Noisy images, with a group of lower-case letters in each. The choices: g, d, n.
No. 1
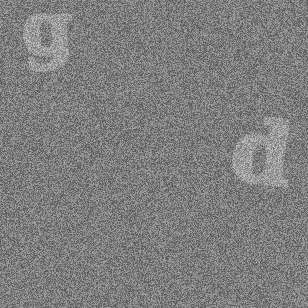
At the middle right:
d
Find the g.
top left
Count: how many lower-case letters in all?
2
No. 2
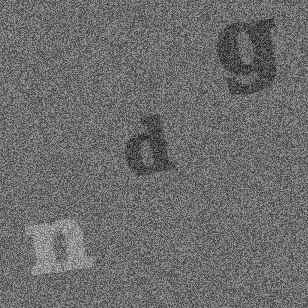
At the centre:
d
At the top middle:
nothing
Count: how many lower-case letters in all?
3
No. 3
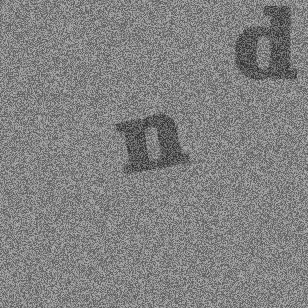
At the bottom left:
nothing
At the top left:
nothing
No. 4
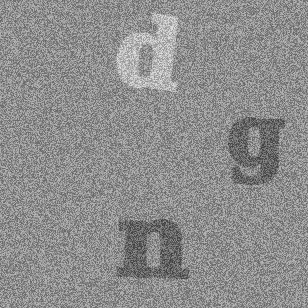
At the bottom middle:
n
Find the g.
middle right
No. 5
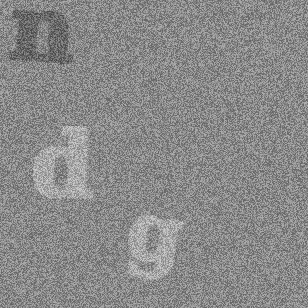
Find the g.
bottom middle
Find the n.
top left
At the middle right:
nothing
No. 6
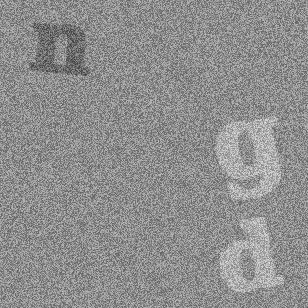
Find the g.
middle right
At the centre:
nothing
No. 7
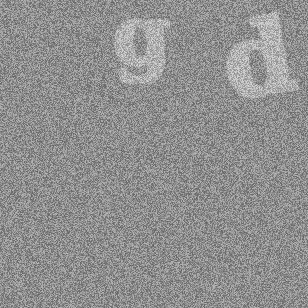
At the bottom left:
nothing
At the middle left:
nothing
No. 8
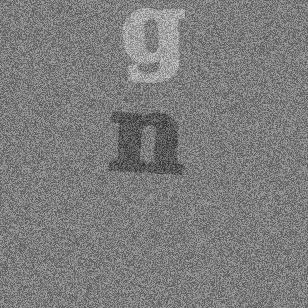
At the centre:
n
